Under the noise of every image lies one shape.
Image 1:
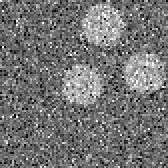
three dots
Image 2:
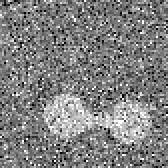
dumbbell
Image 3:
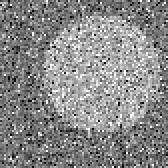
disc
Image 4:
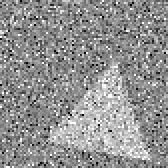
triangle
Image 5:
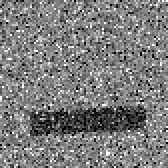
bar
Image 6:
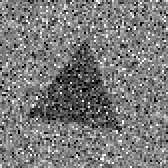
triangle
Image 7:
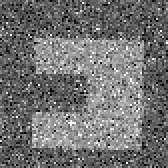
square with a notch
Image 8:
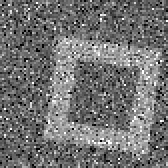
square frame
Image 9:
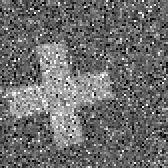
cross
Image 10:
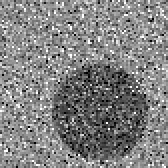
disc
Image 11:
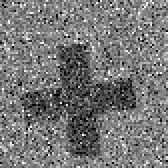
cross
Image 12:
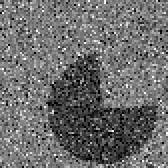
disc with a wedge cut out
